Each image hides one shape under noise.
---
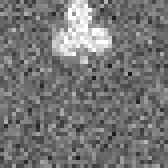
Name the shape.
club
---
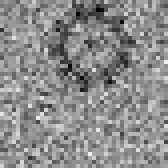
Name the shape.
gear
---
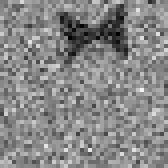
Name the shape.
bow tie
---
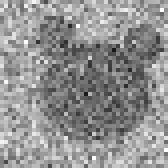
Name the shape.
bear's head
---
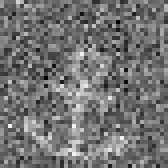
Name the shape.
anchor
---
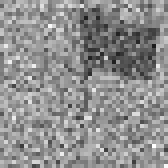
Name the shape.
flag
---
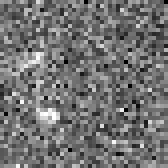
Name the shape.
musical note
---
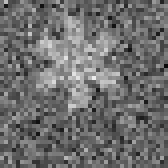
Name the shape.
asterisk
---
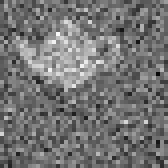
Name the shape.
teapot
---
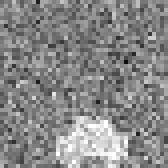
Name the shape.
car
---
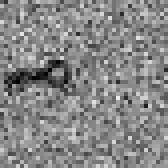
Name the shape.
key
